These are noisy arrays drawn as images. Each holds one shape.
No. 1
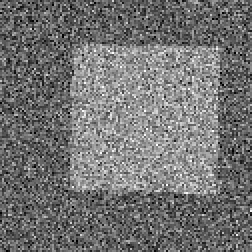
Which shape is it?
square
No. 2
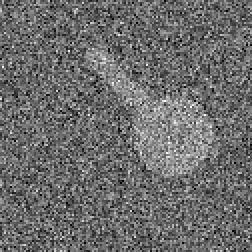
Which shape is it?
lollipop
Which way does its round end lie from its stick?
down and right
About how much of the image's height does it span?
half
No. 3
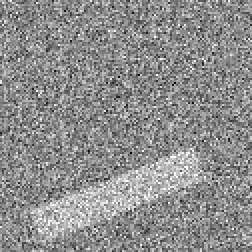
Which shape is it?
bar
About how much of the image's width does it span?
two thirds
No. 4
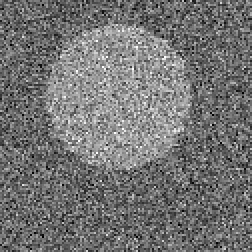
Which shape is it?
disc
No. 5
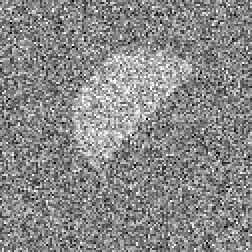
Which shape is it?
half disc
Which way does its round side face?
up and left
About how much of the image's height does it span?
half
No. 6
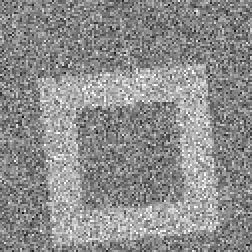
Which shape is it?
square frame
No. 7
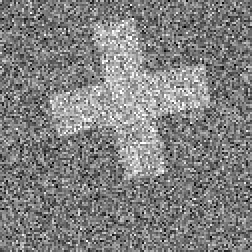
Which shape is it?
cross
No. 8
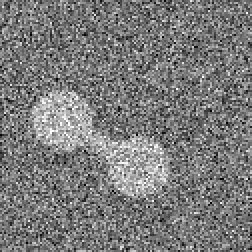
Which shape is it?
dumbbell
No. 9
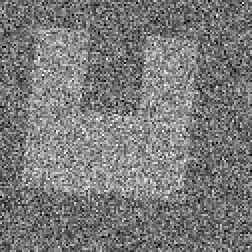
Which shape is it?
square with a notch
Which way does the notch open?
up
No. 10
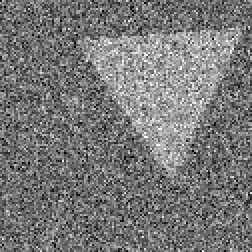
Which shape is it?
triangle
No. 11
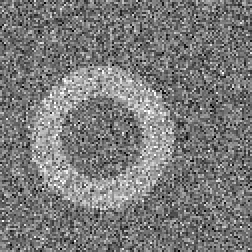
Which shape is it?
ring
